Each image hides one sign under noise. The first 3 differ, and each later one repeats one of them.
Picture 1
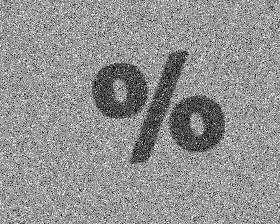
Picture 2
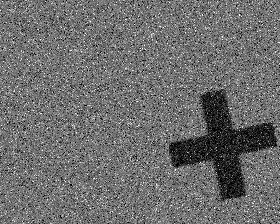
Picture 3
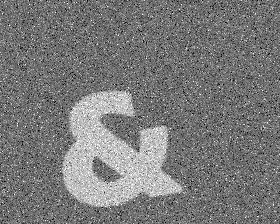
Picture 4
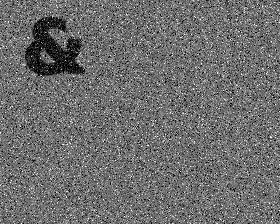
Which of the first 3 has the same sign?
3
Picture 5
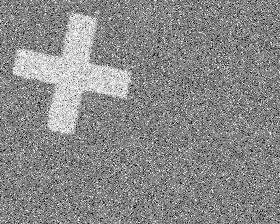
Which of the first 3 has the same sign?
2
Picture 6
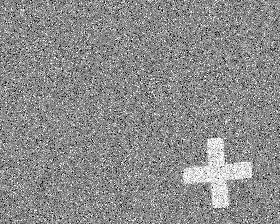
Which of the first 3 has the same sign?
2
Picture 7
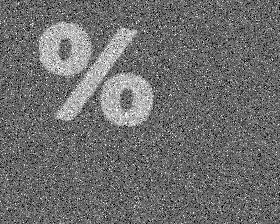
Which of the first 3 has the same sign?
1
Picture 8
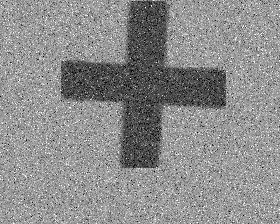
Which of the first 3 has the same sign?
2
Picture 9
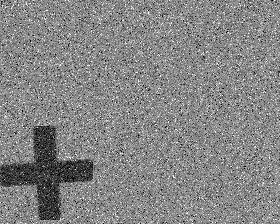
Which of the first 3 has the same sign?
2
